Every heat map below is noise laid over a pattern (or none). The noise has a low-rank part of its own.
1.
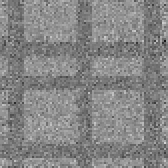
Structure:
bands of rows crossing bands of columns
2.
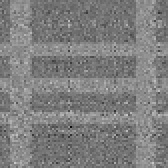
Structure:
bands of rows crossing bands of columns
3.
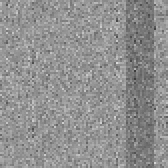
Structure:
one band of columns
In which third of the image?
right
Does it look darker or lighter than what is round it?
darker
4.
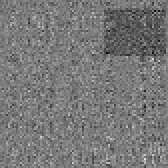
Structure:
one block
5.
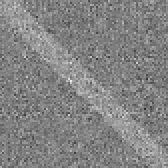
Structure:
a diagonal band
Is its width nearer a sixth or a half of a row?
a sixth
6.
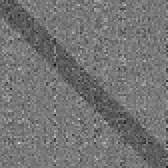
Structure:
a diagonal band
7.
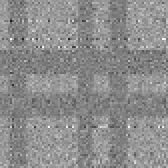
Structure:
bands of rows crossing bands of columns
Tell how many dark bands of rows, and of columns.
2 and 3
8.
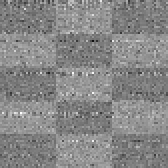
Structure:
a checkerboard
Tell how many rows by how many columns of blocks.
5 by 3
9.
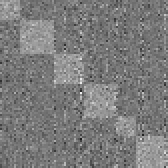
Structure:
blocks along the diagonal
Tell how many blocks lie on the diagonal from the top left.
6
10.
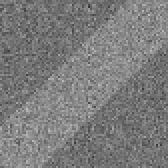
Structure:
a diagonal band
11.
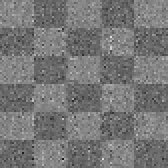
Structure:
a checkerboard
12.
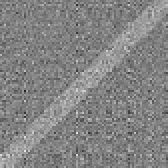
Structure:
a diagonal band
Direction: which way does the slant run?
bottom left to top right
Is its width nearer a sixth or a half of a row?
a sixth
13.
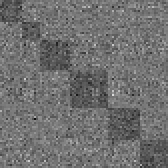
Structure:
blocks along the diagonal
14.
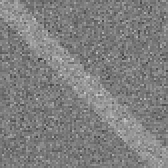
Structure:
a diagonal band
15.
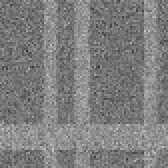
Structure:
bands of rows crossing bands of columns
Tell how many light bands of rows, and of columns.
1 and 3
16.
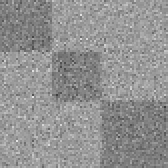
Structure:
blocks along the diagonal
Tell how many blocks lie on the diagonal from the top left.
3
